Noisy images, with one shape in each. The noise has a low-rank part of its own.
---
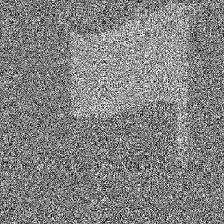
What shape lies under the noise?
flag
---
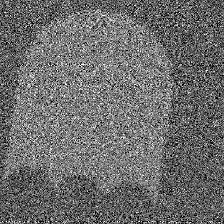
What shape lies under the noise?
ghost
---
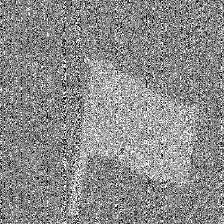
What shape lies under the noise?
flag
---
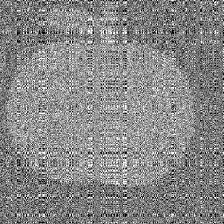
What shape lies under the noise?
apple
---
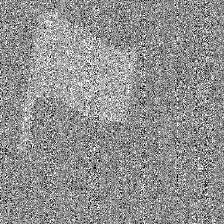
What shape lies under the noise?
flag
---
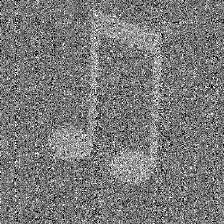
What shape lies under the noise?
pair of musical notes
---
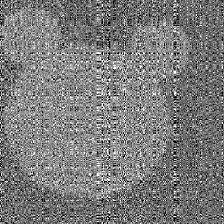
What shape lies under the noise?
bear's head
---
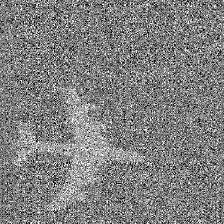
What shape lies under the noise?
airplane
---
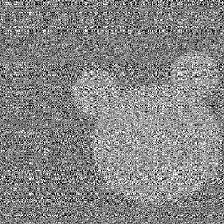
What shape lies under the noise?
bear's head
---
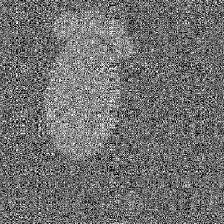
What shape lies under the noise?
footprint
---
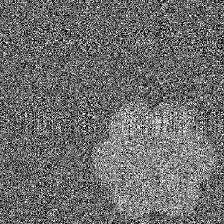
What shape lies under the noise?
flower
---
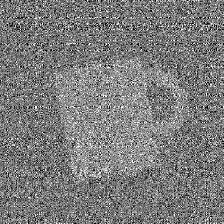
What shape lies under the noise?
cup
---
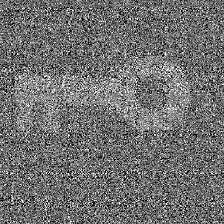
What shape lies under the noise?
key
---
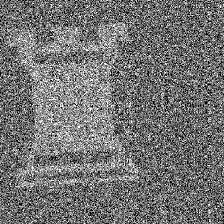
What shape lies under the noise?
chess rook
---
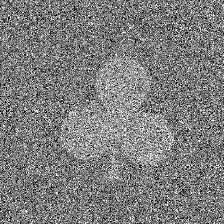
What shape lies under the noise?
club
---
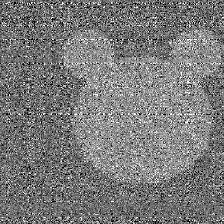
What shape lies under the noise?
bear's head
